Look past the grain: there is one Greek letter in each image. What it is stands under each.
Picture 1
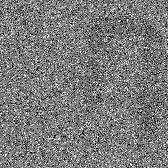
eta
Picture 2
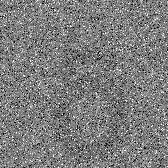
delta
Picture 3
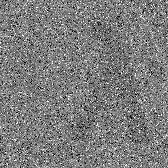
lambda
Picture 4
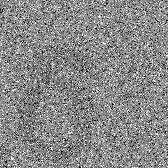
delta
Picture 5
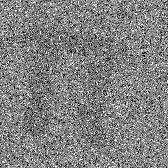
pi
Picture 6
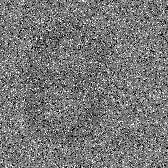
theta
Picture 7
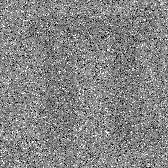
pi
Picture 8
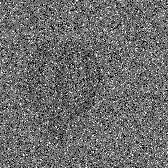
phi
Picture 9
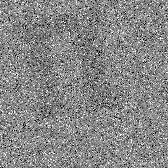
pi
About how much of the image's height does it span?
two thirds
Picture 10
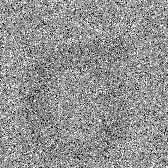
sigma
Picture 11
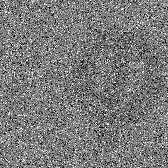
phi
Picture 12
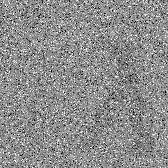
lambda
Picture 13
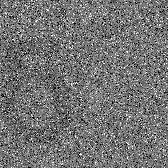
delta
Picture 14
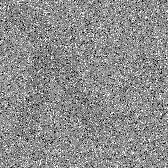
lambda
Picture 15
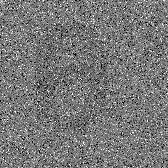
theta
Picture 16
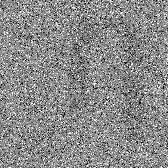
eta
